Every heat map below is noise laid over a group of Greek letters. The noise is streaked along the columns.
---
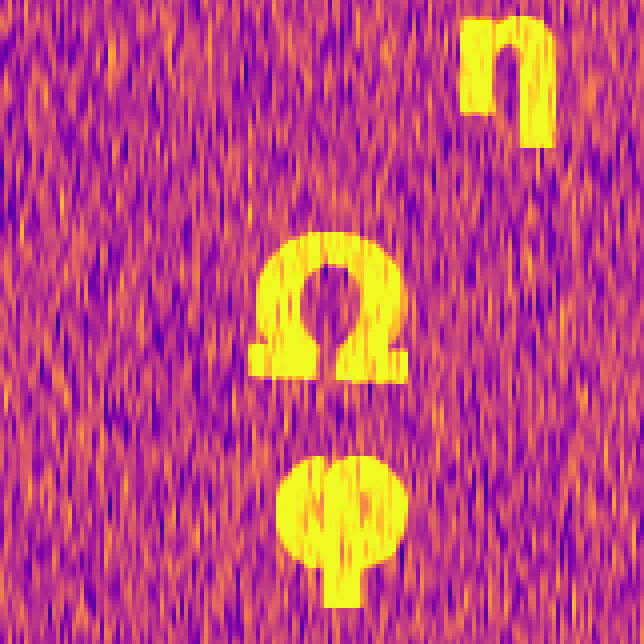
top right: eta; centre: omega; bottom middle: phi
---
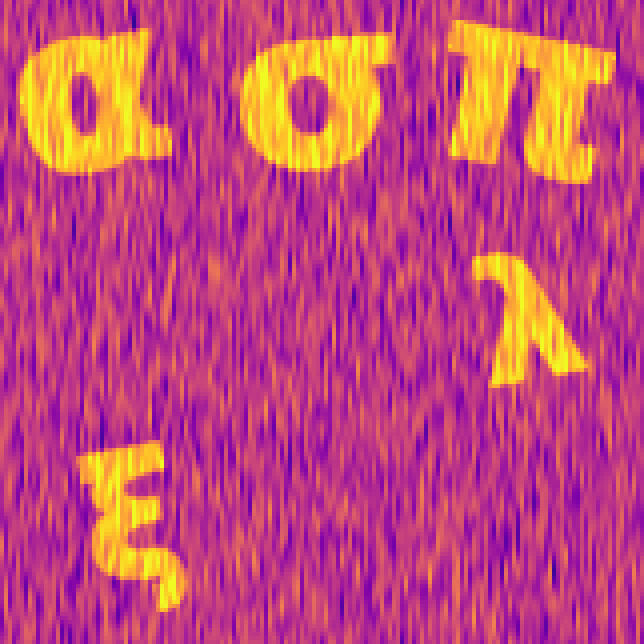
top left: alpha; top middle: sigma; top right: pi; middle right: lambda; bottom left: xi
